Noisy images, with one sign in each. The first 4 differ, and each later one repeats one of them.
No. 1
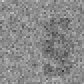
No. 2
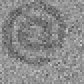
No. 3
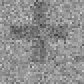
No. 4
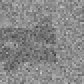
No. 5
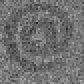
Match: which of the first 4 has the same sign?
2
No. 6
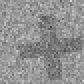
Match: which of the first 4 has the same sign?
3
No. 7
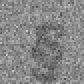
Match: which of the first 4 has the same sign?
1
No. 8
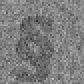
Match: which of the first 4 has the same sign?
1
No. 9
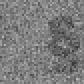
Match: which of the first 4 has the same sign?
1
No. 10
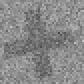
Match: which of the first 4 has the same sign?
3
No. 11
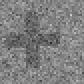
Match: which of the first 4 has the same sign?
3
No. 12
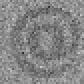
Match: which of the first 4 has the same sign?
2
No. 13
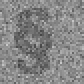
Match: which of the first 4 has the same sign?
1
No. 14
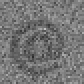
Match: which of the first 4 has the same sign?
2
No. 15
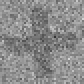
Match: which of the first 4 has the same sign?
3
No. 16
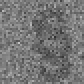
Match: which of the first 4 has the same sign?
1
